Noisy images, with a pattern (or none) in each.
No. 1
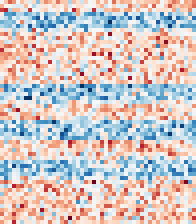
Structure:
bands of rows
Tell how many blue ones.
4
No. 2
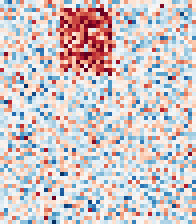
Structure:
one block
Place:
top middle
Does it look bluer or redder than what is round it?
redder
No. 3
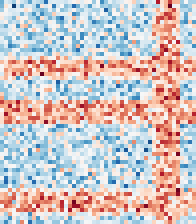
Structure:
bands of rows crossing bands of columns
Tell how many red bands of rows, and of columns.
3 and 1
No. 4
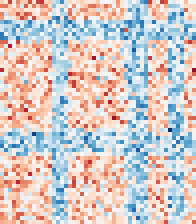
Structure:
bands of rows crossing bands of columns
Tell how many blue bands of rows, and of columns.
2 and 3
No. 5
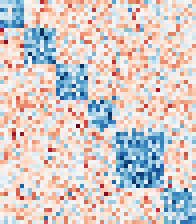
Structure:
blocks along the diagonal
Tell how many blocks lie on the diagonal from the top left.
6
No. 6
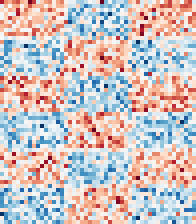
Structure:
a checkerboard
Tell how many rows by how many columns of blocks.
6 by 3
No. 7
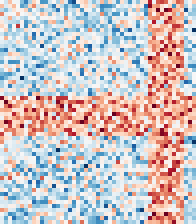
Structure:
bands of rows crossing bands of columns
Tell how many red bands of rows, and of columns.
1 and 1
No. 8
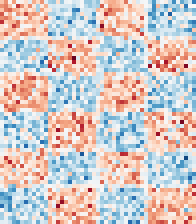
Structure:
a checkerboard
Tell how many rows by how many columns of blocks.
6 by 4
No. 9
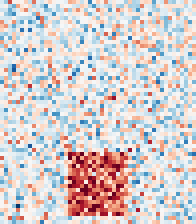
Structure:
one block
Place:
bottom middle
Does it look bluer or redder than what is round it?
redder
